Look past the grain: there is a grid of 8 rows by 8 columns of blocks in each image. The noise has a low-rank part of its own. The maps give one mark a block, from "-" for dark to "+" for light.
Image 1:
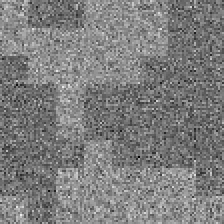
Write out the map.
+--+++--
++++++--
-++++---
--+-----
--+-----
---+----
--+++++-
+-++++++
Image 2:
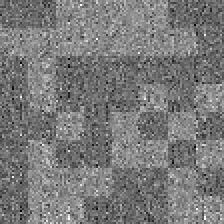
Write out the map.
--++++--
+++++++-
-+------
-+---+-+
--+-+-+-
-+--++-+
-+++--+-
-++---++
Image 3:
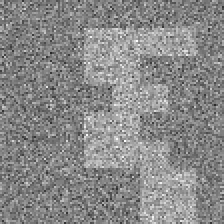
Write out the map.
--------
---++++-
---++---
----++--
---++---
---+++--
-----++-
-----++-
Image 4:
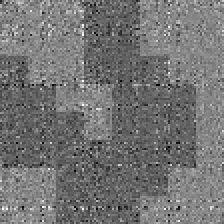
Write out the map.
+++--+++
+++--+++
-++---++
--++---+
---+---+
-------+
++----++
++---+++
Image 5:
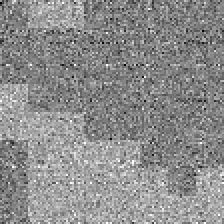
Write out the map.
-++-----
--------
--------
+-------
+++-----
-++++---
-+++++-+
-+++++++
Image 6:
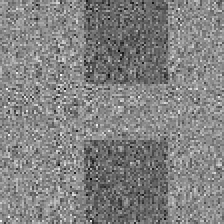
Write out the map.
+++---++
+++---++
+++---++
++++++++
++++++++
+++---++
+++---++
+++---++
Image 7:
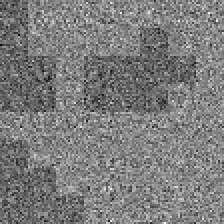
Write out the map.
-+++++++
-++++-++
--+----+
--+---++
++++++++
-+++++++
--++++++
---+++++
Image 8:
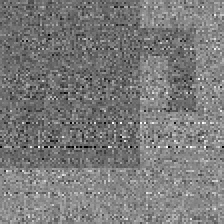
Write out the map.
-----+++
-------+
-----+-+
-----+-+
-----+++
-----+++
++++++++
++++++++
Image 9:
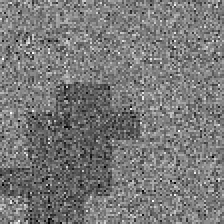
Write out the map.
++++++++
++++++++
++++++++
++--++++
+----+++
+---++++
----++++
+--+++++
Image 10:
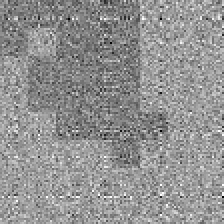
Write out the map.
-----+++
-+---+++
+----+++
+----+++
++----++
++++-+++
++++++++
++++++++
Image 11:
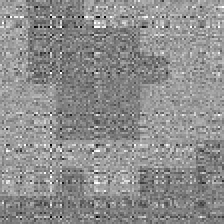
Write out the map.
+--+++++
+----+++
+-----++
++---+++
++---+++
+++++++-
++-++---
--------
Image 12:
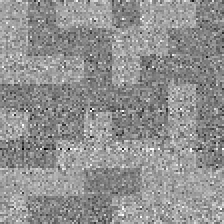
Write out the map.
+-++-++-
+---++--
+++-+---
------+-
+--+--+-
--+++++-
+++--+++
+---++++
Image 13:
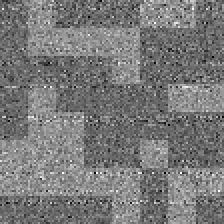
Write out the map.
-+---++-
-++++---
----+---
-+----++
-++-----
+++--+--
+++++-++
----+-+-
